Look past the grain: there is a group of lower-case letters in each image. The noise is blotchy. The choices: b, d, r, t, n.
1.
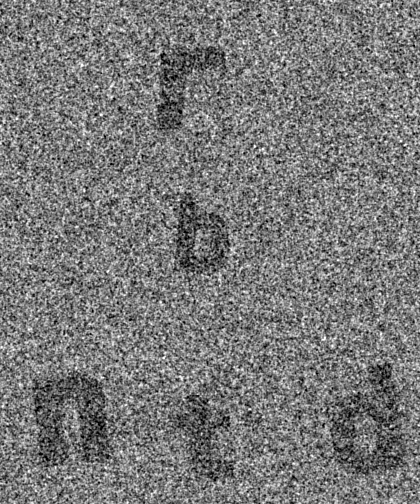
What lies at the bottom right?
d
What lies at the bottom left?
n
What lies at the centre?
b
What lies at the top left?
nothing
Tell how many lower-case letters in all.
5
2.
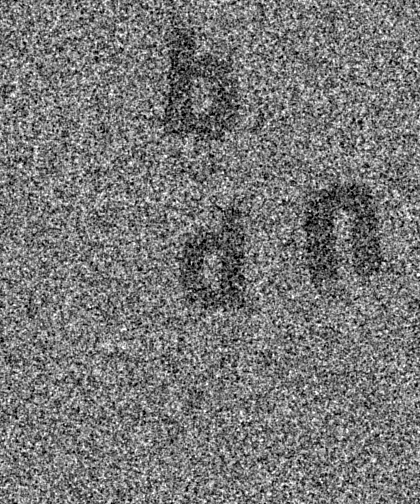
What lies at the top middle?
b
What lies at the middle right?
n
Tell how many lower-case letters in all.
3
